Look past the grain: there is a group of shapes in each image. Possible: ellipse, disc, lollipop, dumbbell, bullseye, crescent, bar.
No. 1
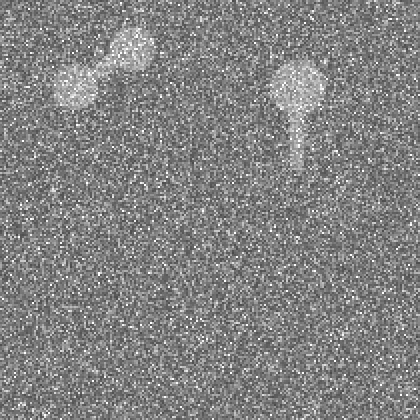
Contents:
top left: light dumbbell; top right: light lollipop
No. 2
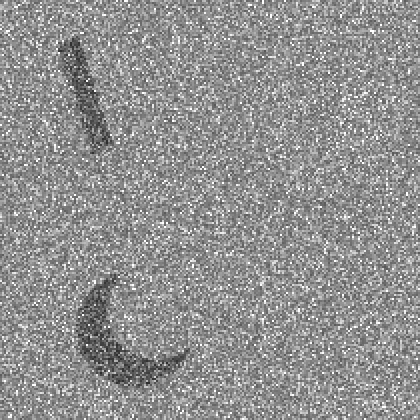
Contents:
top left: dark bar; bottom left: dark crescent
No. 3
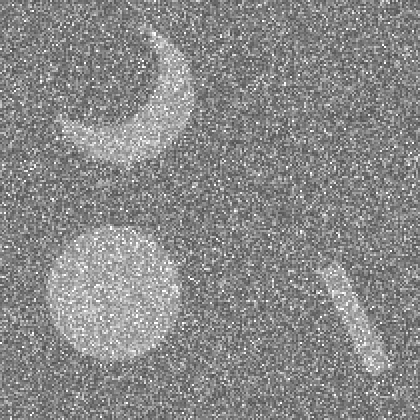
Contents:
top left: light crescent; bottom left: light disc; bottom right: light bar
